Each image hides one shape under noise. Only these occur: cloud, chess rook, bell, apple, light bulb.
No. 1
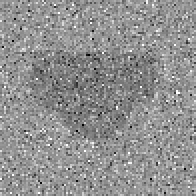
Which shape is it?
cloud
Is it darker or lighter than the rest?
darker
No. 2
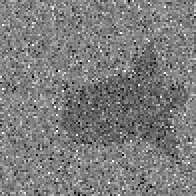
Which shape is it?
bell
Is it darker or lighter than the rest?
darker
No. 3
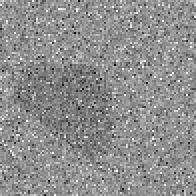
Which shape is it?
cloud
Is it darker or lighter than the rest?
darker
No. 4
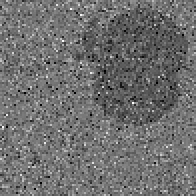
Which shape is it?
apple
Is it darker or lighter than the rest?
darker
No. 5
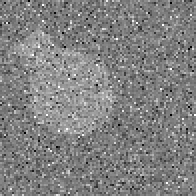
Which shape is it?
light bulb
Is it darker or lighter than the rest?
lighter
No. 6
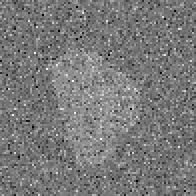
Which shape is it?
cloud
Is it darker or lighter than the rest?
lighter
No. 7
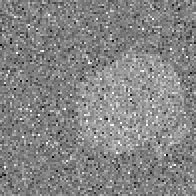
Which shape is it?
apple
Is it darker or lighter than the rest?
lighter
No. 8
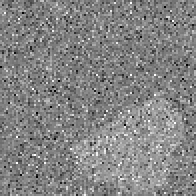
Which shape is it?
cloud
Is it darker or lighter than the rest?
lighter
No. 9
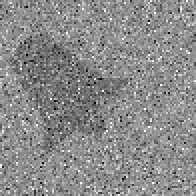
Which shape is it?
bell
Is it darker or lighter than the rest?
darker
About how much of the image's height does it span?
two thirds
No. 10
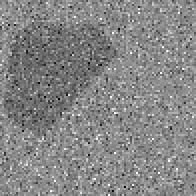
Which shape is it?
cloud
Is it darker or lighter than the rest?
darker
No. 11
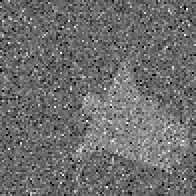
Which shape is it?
bell
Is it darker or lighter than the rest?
lighter
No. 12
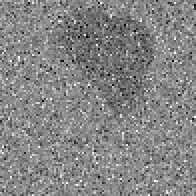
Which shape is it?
cloud
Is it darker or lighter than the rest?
darker
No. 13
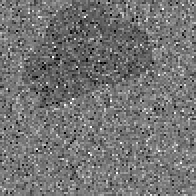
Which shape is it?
cloud
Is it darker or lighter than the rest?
darker
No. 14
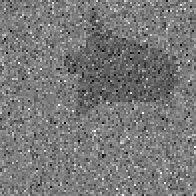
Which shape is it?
bell
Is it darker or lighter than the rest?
darker
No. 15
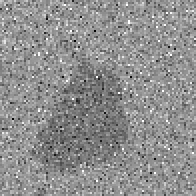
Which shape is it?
cloud
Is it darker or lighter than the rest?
darker
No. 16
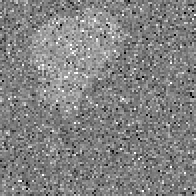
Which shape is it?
cloud
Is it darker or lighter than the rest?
lighter
